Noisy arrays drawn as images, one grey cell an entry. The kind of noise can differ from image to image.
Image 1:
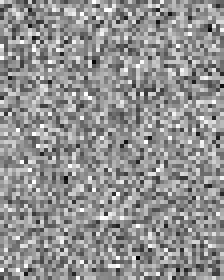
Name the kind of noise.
independent entries
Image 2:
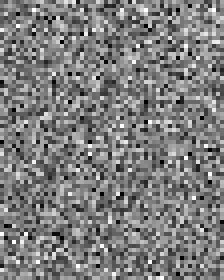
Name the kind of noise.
independent entries
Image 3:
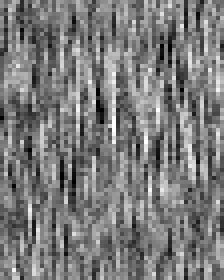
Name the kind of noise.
streaked along the columns
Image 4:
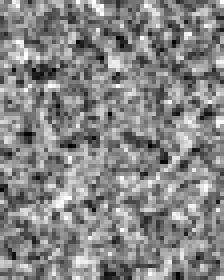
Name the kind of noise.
blotchy
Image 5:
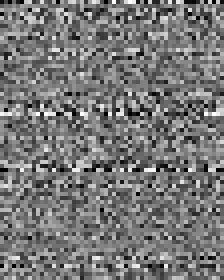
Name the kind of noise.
rows of uneven size
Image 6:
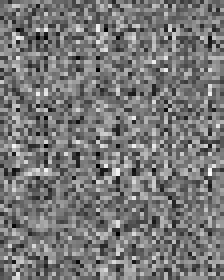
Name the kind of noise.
low rank plus noise
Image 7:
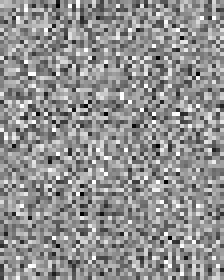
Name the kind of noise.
low rank plus noise
